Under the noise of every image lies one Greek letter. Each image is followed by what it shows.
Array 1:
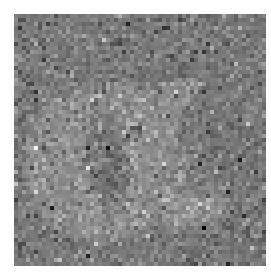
alpha
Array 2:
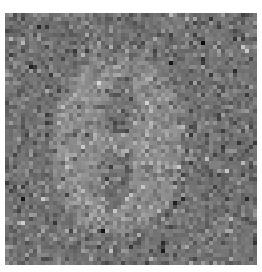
theta
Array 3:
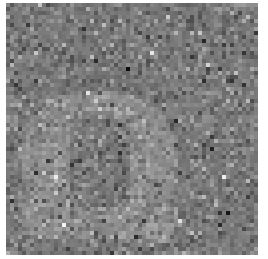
omega
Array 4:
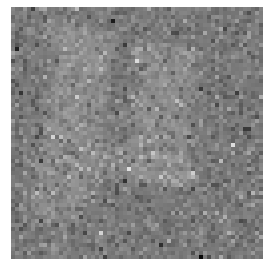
mu
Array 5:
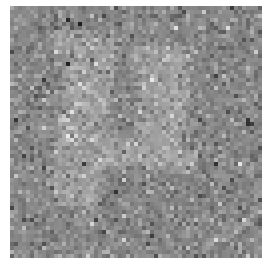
mu
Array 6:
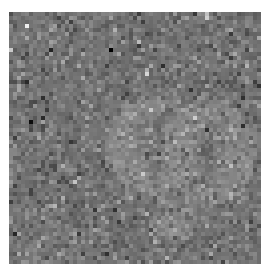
phi
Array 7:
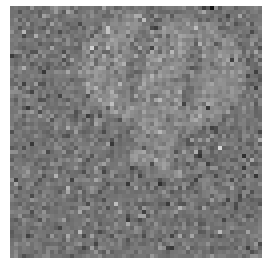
phi
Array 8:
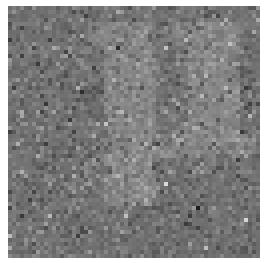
mu
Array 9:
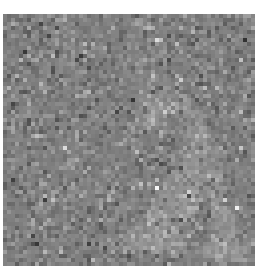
lambda
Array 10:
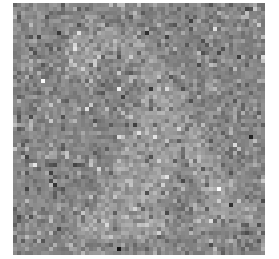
lambda
